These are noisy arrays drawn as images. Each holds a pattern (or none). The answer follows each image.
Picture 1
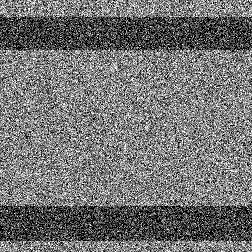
bands of rows
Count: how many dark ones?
2
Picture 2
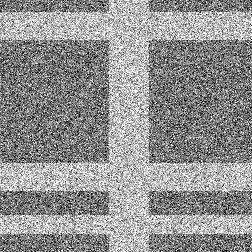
bands of rows crossing bands of columns
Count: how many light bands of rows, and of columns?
3 and 1
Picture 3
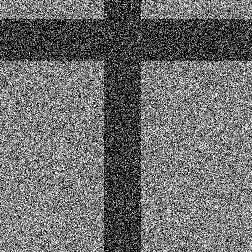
bands of rows crossing bands of columns
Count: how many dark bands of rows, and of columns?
1 and 1
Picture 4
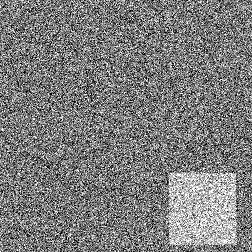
one block
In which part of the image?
bottom right
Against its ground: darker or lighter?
lighter
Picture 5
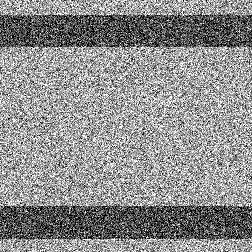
bands of rows
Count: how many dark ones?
2
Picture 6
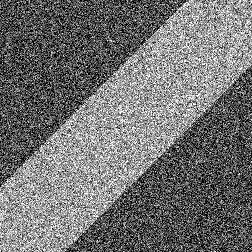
a diagonal band
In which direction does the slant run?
bottom left to top right
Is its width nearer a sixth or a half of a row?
a half
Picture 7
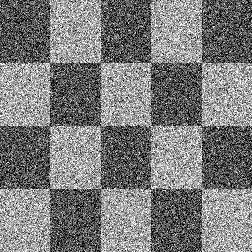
a checkerboard
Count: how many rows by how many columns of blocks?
4 by 5
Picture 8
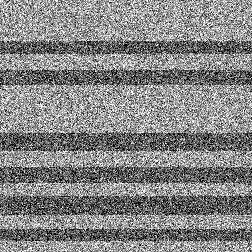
bands of rows
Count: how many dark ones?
6
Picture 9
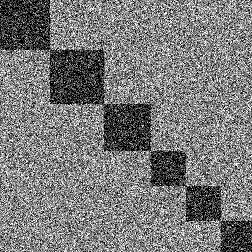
blocks along the diagonal
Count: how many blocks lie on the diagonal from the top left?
6
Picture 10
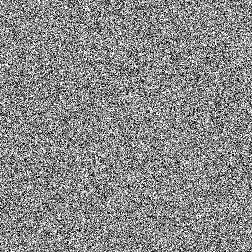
only noise
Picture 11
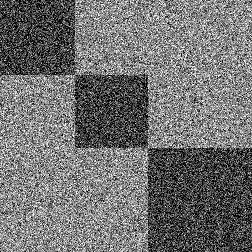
blocks along the diagonal
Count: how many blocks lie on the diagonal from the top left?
3
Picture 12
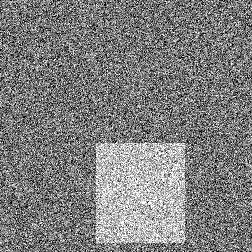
one block
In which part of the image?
bottom middle
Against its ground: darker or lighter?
lighter
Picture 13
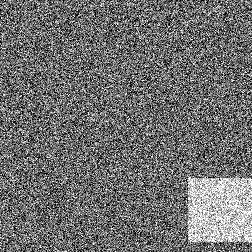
one block
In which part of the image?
bottom right
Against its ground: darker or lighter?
lighter
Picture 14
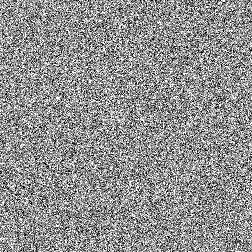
only noise
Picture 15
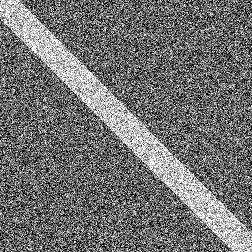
a diagonal band
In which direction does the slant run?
top left to bottom right
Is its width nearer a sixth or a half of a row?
a sixth
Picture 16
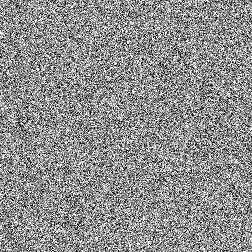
only noise
